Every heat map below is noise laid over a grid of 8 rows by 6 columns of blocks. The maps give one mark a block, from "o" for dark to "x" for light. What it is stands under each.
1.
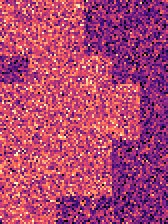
x x x o o o
x x x o o o
o x x x o o
x x x x x o
x x x x x o
x x x x o o
x x x x o o
x x o o o o
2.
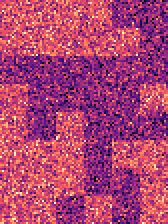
x x x x o o
x x x x x o
o o o o o o
x o o o o x
x o x o o o
x x x o x x
x x x o o x
x x o x o x
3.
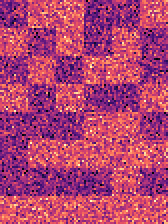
o x x o o x
x o x o x o
o x o x x o
x o x o o x
o o o x x o
o x x x x x
o o o o x o
x x x x x x
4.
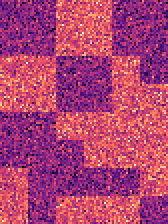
o o x x o o
o o x x o o
x x o o x o
x x o o x x
o o x x x x
o o o x x x
x o o o o x
x o x x x o
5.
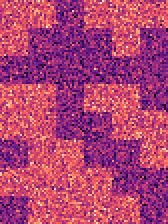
x x o x x x
x o o o x o
o o o o o o
x x o x x o
x x o o x x
o x x o o x
x x x x o o
o x x x x o
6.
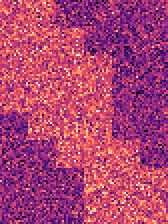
x x o o o o
x x x o o o
x x x x o o
x x x x o o
o x x x o o
o o x x x o
o o o x x x
o o o x x x
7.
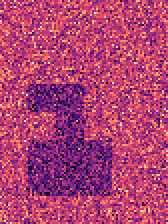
x x x x x x
x x x x x x
x x x x x x
x o o x x x
x x o x x x
x o o o x x
x o o o x x
x x x x x x
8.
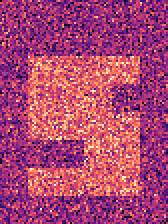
o o o o o o
o o o o o o
o x x x x o
o x x x o o
o x x x x o
o o o x x o
o x x x x o
o o o o o o
